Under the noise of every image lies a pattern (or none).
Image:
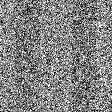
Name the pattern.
vertical stripes
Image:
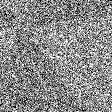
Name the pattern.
spokes from one point
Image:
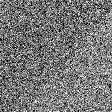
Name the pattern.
a sharp edge
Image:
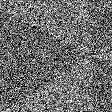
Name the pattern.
spokes from one point
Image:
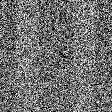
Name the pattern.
vertical stripes
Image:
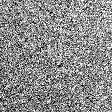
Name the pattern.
a smooth slope
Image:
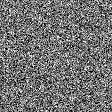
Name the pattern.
only noise
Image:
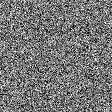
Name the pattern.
only noise
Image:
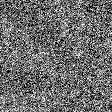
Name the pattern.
spokes from one point
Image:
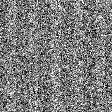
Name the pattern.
vertical stripes
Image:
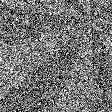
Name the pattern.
spokes from one point
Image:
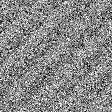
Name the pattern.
diagonal stripes
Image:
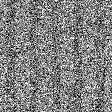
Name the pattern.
vertical stripes
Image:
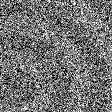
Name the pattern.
rings round one point
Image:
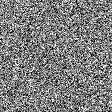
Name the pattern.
only noise
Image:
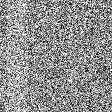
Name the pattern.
one vertical stripe
